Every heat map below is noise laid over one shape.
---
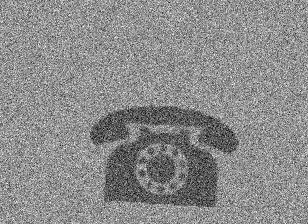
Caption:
dark telephone
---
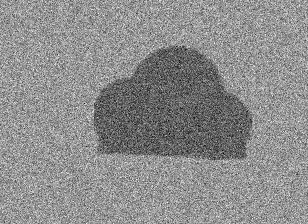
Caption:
dark cloud
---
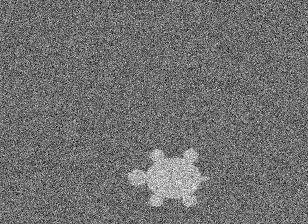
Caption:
light turtle, bottom middle
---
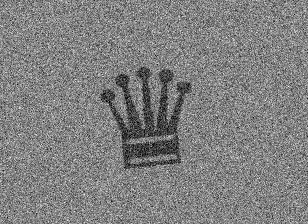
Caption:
dark chess queen
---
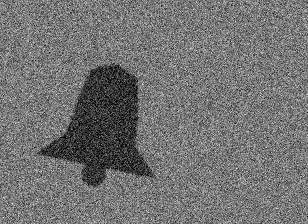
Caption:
dark bell
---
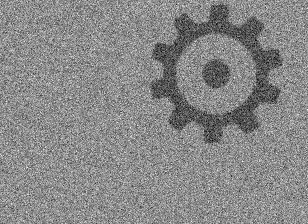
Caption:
dark gear
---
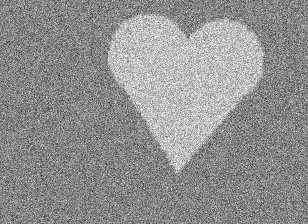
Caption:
light heart
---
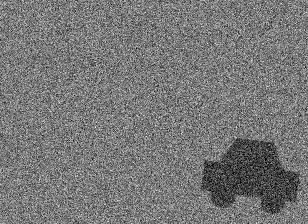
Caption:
dark car, bottom right
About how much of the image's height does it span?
a third
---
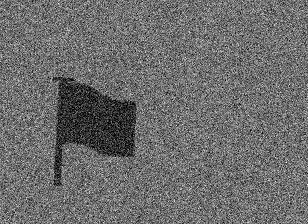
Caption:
dark flag
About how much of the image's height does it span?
half
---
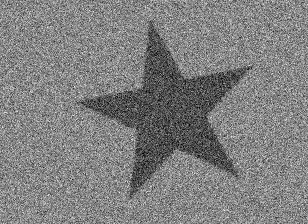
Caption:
dark star
